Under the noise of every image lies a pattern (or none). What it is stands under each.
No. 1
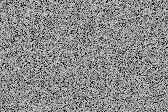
only noise
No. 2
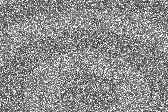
rings round one point
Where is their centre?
bottom middle
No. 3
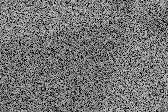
spokes from one point
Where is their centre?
top right
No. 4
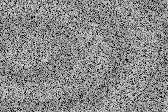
rings round one point
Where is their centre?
middle left
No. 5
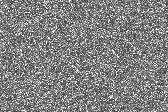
only noise
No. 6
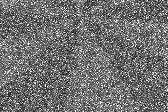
spokes from one point
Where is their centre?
top middle
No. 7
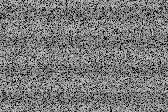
horizontal stripes
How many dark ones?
4
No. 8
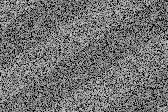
diagonal stripes
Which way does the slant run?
bottom left to top right
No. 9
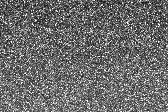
a smooth slope
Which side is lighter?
bottom
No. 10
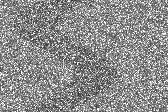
a wavy band
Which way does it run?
top to bottom
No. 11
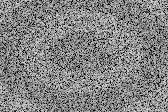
rings round one point
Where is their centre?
centre
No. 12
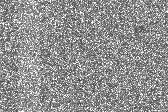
one vertical stripe
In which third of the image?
left
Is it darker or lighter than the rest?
lighter
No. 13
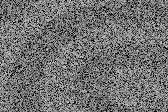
rings round one point
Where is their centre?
bottom right
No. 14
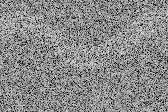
a wavy band
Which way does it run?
left to right
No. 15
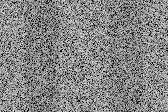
vertical stripes
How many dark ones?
2
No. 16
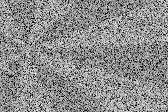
spokes from one point
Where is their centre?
middle left
